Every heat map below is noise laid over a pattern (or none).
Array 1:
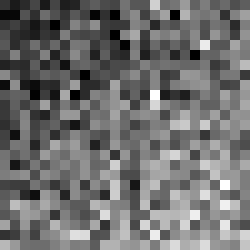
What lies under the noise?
a smooth slope
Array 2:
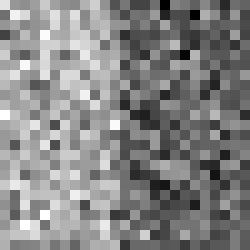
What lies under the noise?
a sharp edge
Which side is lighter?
left
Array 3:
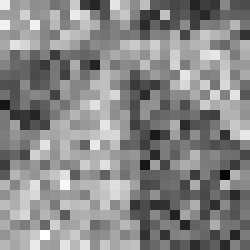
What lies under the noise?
spokes from one point
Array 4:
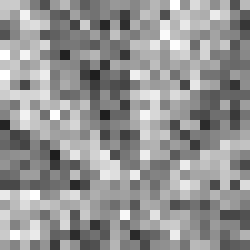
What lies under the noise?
spokes from one point
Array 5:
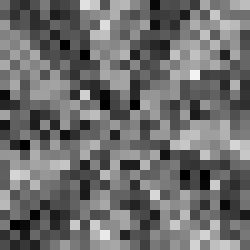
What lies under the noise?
spokes from one point
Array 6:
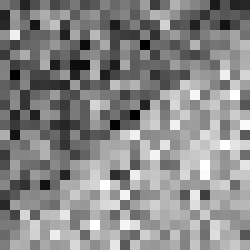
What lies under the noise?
a sharp edge
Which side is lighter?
bottom right
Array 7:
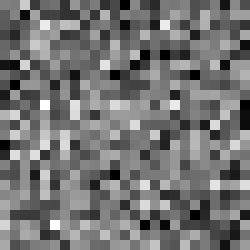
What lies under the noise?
only noise
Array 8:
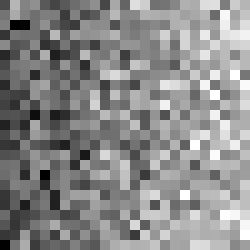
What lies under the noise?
a smooth slope
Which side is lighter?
right
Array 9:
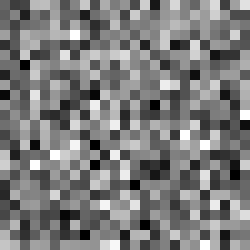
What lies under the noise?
only noise
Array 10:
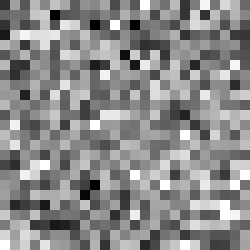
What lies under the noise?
only noise
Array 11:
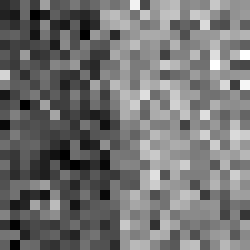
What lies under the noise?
a sharp edge
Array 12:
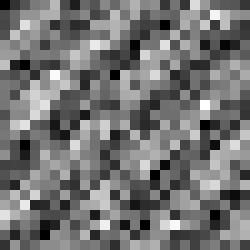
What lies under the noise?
diagonal stripes
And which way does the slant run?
bottom left to top right
